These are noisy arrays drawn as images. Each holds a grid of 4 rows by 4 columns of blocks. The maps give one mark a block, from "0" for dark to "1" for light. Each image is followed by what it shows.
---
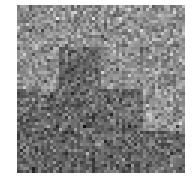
1111
1011
0001
0000
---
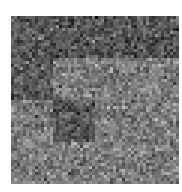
0000
0111
1011
1111
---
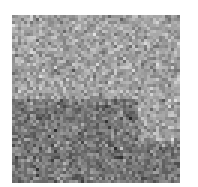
1111
1111
0001
0000
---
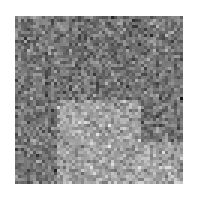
0000
0000
0110
0111
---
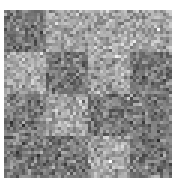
0111
1010
0100
0010
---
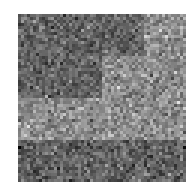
0001
0011
1111
0000
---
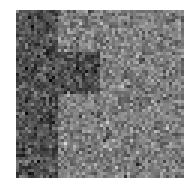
0111
0011
0111
0111
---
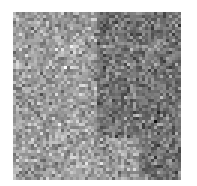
1100
1100
1100
1110
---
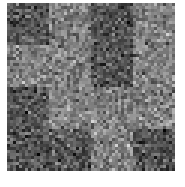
0101
1101
0111
0010
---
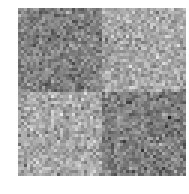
0011
0011
1100
1100
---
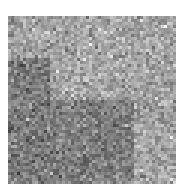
1111
0111
0001
0001
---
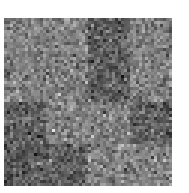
1101
1101
0110
0011
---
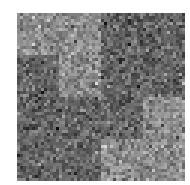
1100
0100
0001
0011
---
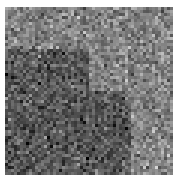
1111
0011
0001
0001
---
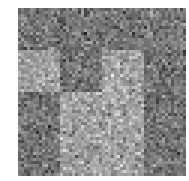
0000
1010
0110
0110
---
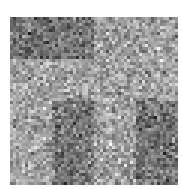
0011
1111
1010
1010
